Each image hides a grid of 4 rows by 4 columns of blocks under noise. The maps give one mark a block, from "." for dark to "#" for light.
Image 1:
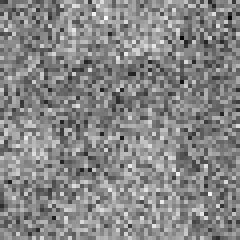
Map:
. # # .
. . . .
# . # .
. # # .
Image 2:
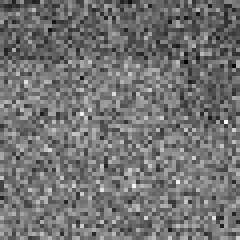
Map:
. . . .
# # # .
# # # #
# # # #
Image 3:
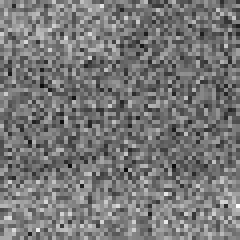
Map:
# # . .
. . . .
. . . .
# # # #
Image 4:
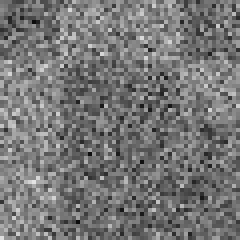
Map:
. # # .
# . . #
# . . .
# . . .
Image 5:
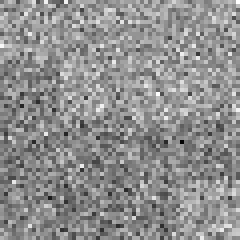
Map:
# # # #
. # # #
. . . .
. . . #
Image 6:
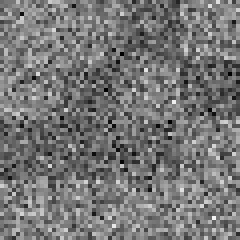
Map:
# # . #
# . # .
. . . #
# # # #
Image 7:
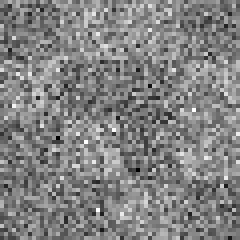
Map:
. # # .
# . . #
. # . #
. . # .
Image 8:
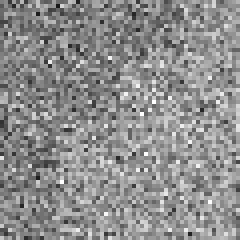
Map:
. . . #
. . # #
. # # #
. # # #
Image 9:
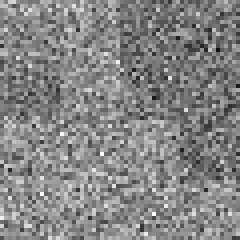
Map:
# # . .
. # . .
# # # .
# # # #
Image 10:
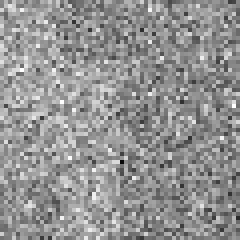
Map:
# . . .
# # . .
# # . .
. # . .
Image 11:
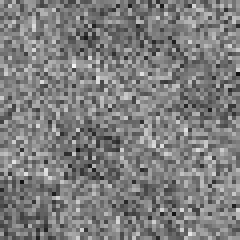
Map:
# . . #
# # # .
# . # #
. # . #
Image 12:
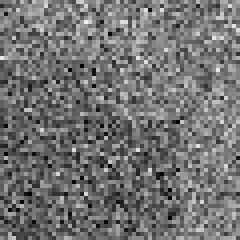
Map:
# # # #
. . # #
. . . #
. . . #
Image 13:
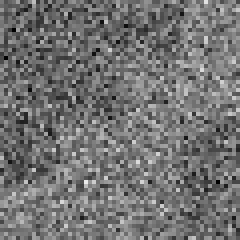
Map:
. . . #
. . # #
. # # .
# # # .
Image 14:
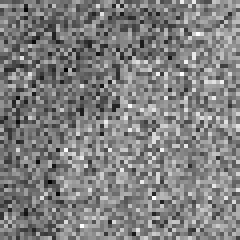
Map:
. . . #
. . # #
. # # #
. # # #
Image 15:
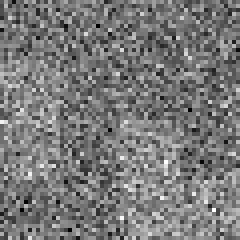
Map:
. . . .
# . . .
# . # .
. . # #
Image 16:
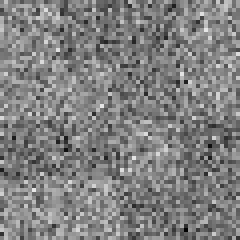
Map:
# . . #
# # . #
. . # .
# # . .
